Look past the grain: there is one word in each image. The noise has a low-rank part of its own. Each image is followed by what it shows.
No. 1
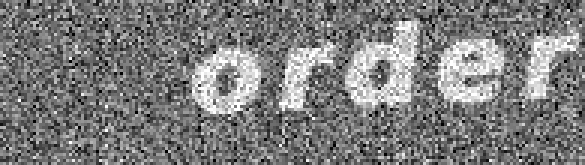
order
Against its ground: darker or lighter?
lighter
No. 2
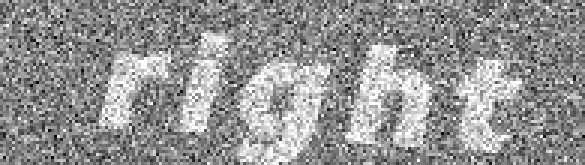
right
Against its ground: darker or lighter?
lighter
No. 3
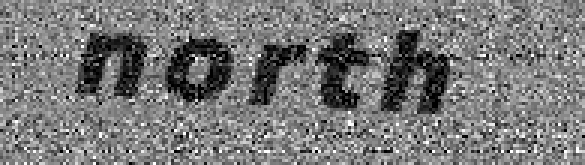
north
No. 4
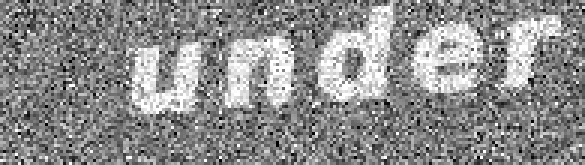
under
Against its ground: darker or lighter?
lighter
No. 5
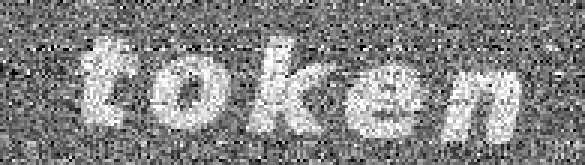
token
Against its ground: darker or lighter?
lighter
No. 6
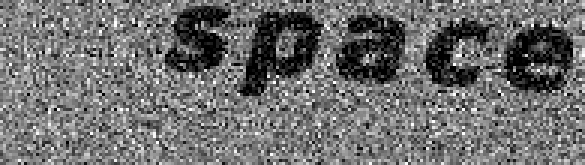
space
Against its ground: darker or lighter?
darker
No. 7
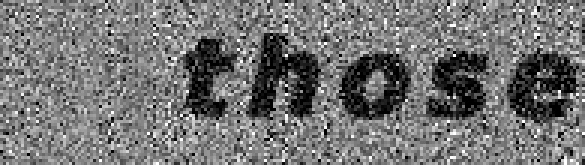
those
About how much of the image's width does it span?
two thirds
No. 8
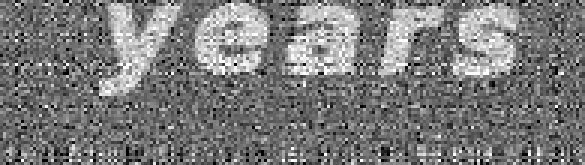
years
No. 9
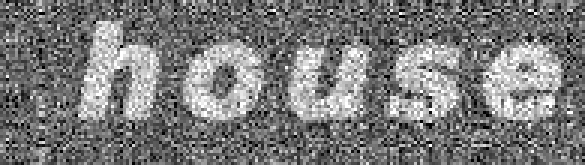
house
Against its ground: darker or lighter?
lighter
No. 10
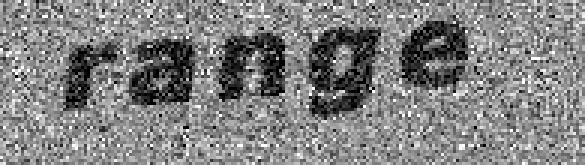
range
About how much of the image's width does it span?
two thirds
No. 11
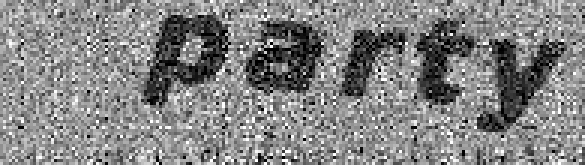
party
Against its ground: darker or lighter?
darker
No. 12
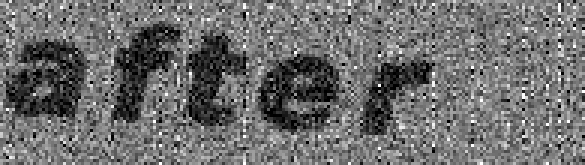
after
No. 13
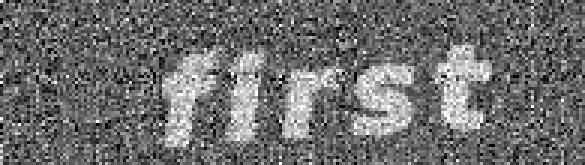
first
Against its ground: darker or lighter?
lighter
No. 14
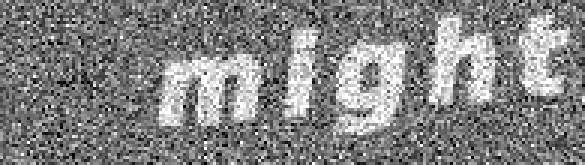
might
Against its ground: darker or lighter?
lighter
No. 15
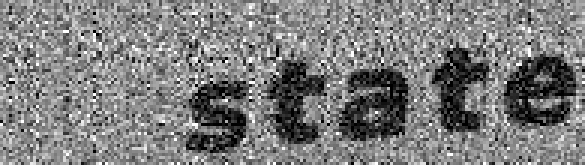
state
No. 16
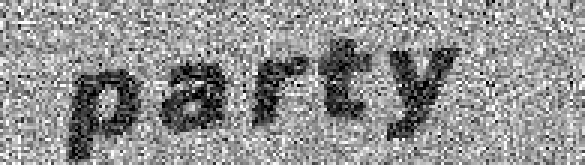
party
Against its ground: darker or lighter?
darker
